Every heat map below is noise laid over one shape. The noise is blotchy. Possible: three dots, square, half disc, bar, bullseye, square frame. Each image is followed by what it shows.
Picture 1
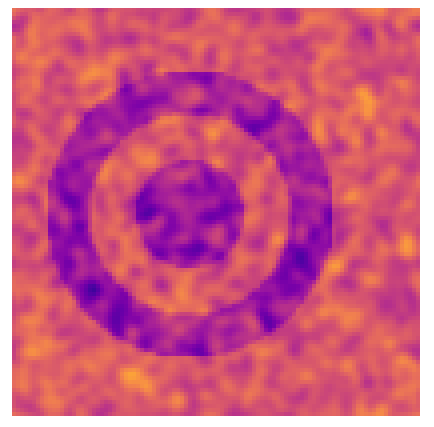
bullseye
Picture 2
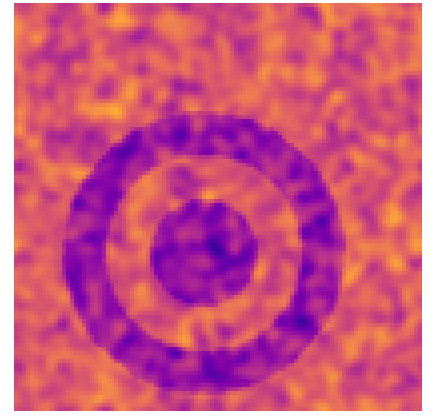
bullseye
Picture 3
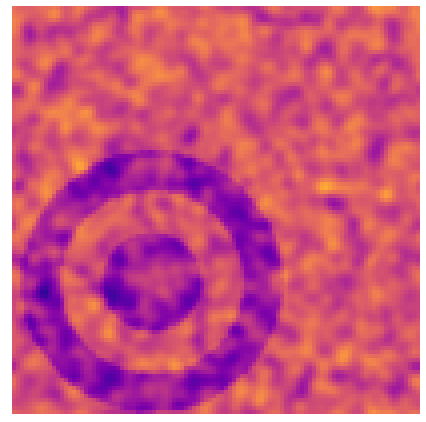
bullseye
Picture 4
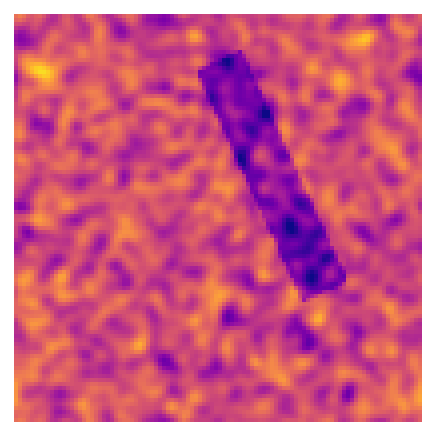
bar
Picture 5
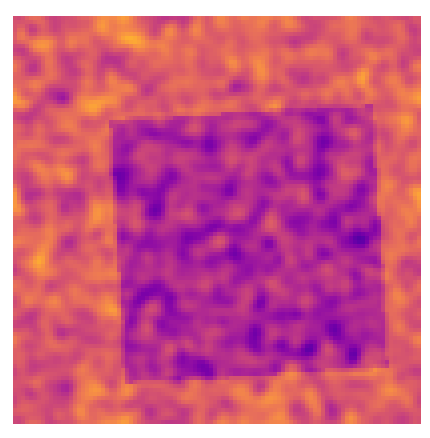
square
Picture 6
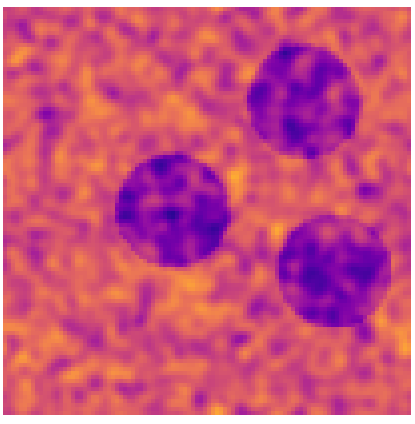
three dots
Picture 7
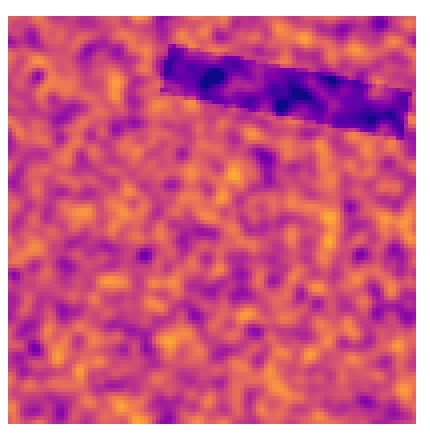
bar
